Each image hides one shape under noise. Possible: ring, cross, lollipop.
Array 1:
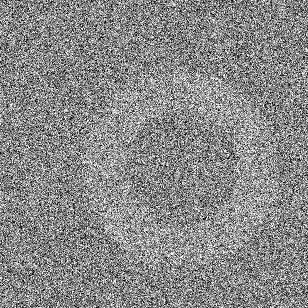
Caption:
light ring
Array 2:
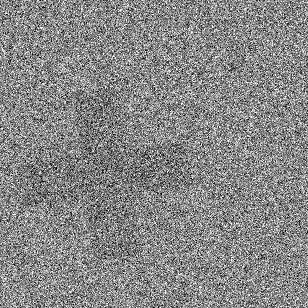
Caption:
dark cross
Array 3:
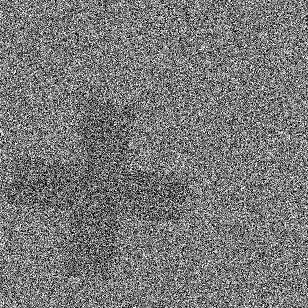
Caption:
dark cross
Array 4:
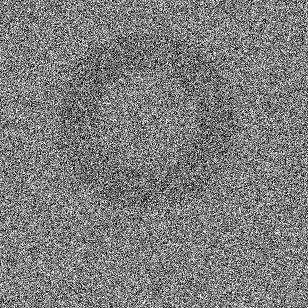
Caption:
dark ring
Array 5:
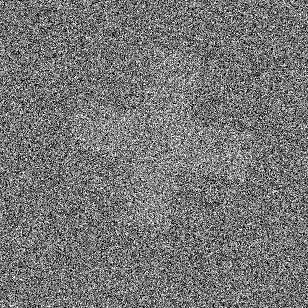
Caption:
light cross
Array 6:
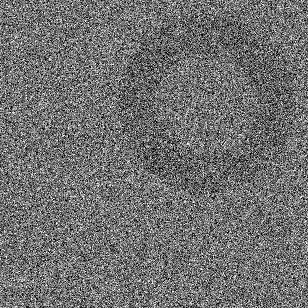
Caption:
dark ring
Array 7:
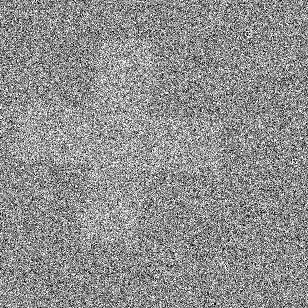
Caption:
light cross
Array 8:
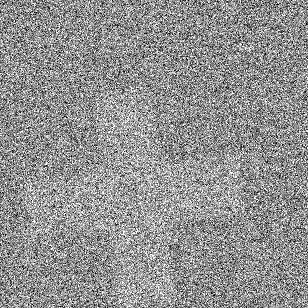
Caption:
light cross
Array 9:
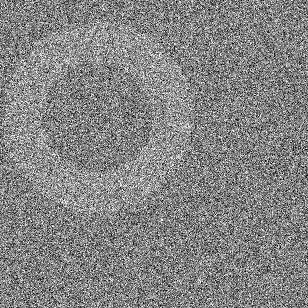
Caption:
light ring
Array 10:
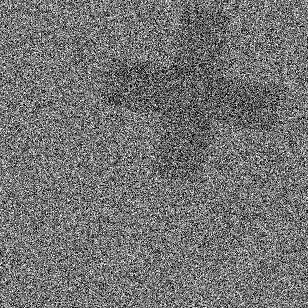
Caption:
dark cross
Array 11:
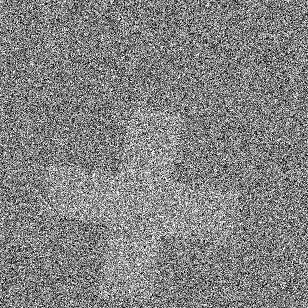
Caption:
light cross
